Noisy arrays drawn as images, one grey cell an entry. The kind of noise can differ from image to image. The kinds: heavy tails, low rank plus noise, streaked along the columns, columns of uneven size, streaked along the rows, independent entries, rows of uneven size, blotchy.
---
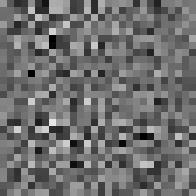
low rank plus noise
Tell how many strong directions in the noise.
two
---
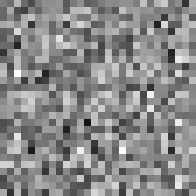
low rank plus noise
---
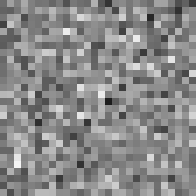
independent entries
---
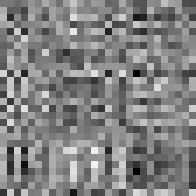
low rank plus noise
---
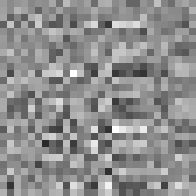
low rank plus noise
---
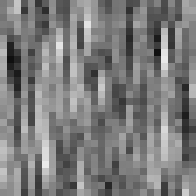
streaked along the columns
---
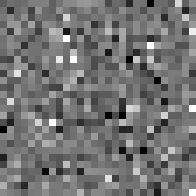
heavy tails
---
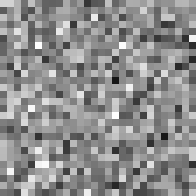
independent entries
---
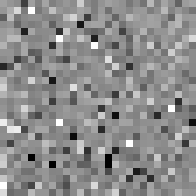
heavy tails
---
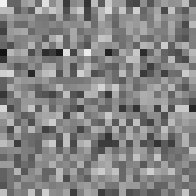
low rank plus noise
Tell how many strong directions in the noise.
three or four
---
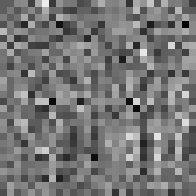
low rank plus noise
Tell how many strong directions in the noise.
three or four
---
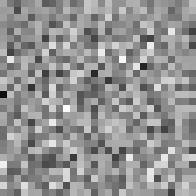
low rank plus noise
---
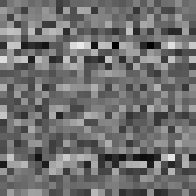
rows of uneven size
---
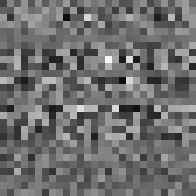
rows of uneven size
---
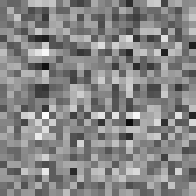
low rank plus noise
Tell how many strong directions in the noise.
two
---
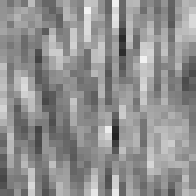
streaked along the columns
